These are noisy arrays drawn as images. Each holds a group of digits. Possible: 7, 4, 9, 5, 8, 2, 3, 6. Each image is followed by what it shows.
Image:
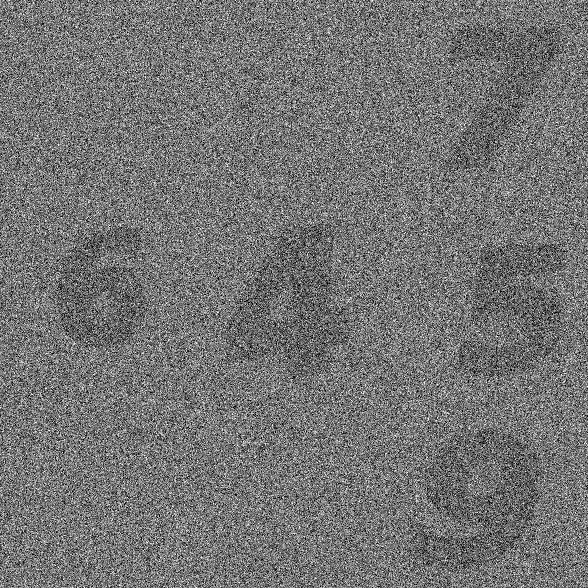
top right: 7; middle left: 6; centre: 4; middle right: 5; bottom right: 9
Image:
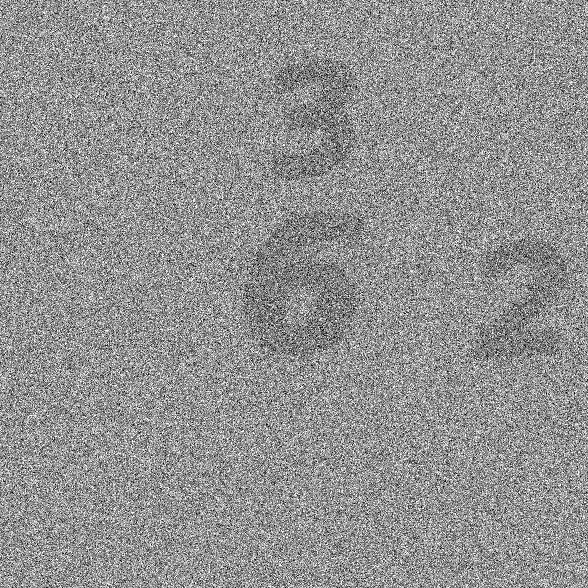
top middle: 3; centre: 6; middle right: 2
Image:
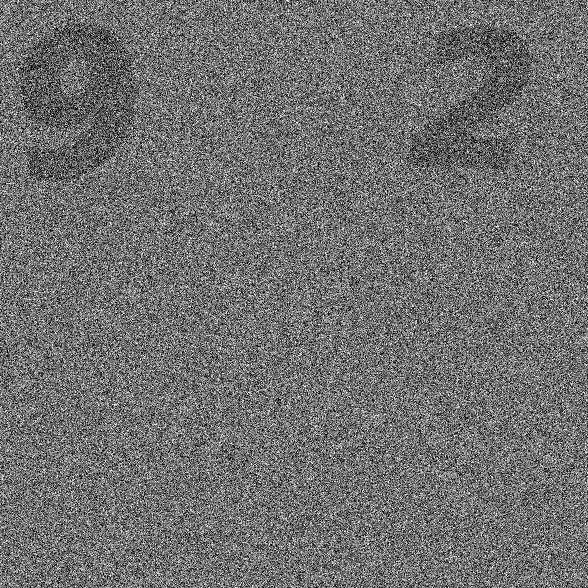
top left: 9; top right: 2
